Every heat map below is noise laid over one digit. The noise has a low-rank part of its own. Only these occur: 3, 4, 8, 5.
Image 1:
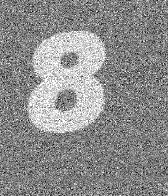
light 8
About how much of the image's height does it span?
half
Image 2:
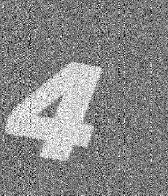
light 4
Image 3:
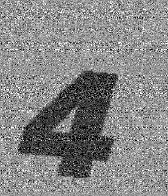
dark 4
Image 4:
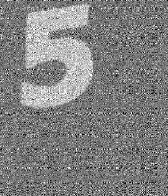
light 5
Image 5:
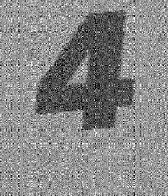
dark 4
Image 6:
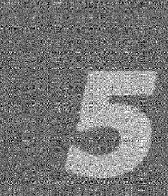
light 5
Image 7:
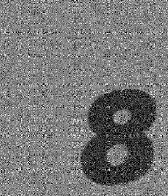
dark 8
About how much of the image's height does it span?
half
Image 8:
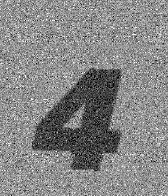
dark 4
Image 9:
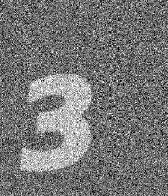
light 3
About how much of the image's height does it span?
half
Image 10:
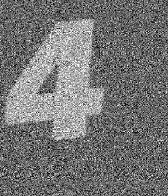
light 4
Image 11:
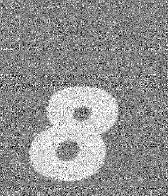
light 8
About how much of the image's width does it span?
half
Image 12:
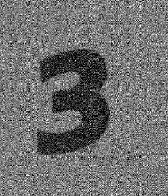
dark 3
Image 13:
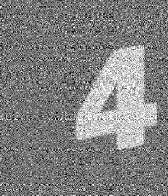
light 4
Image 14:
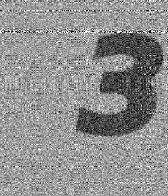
dark 3
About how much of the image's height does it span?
half
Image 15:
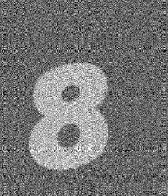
light 8
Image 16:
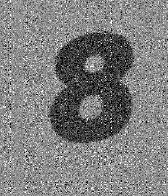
dark 8
